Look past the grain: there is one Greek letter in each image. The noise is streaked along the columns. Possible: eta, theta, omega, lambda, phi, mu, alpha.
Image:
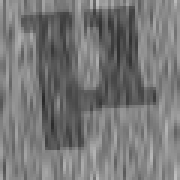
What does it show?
dark mu
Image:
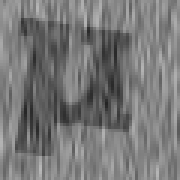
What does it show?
dark mu
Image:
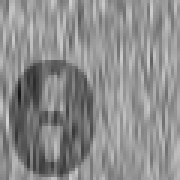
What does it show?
dark theta
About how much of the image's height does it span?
two thirds
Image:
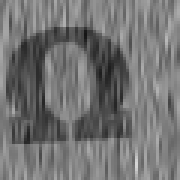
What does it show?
dark omega
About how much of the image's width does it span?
two thirds
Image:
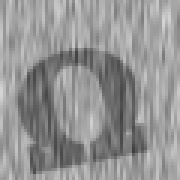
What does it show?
dark omega
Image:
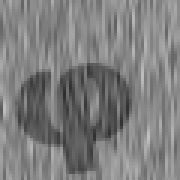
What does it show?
dark phi
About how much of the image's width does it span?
two thirds
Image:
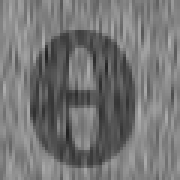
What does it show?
dark theta
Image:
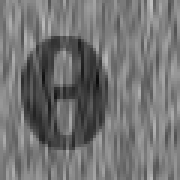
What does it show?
dark theta
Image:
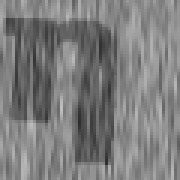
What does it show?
dark eta
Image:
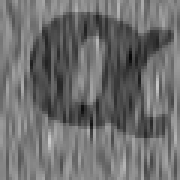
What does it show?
dark alpha
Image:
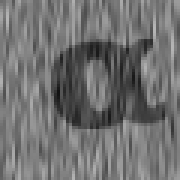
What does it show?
dark alpha
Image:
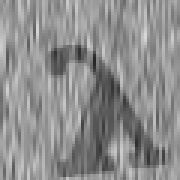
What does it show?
dark lambda
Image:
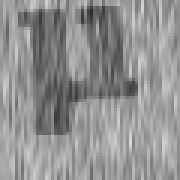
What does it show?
dark mu
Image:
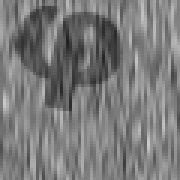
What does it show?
dark phi
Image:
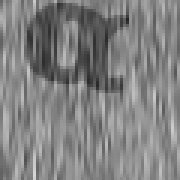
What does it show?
dark alpha
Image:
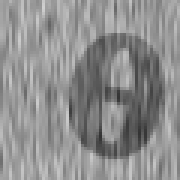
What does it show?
dark theta
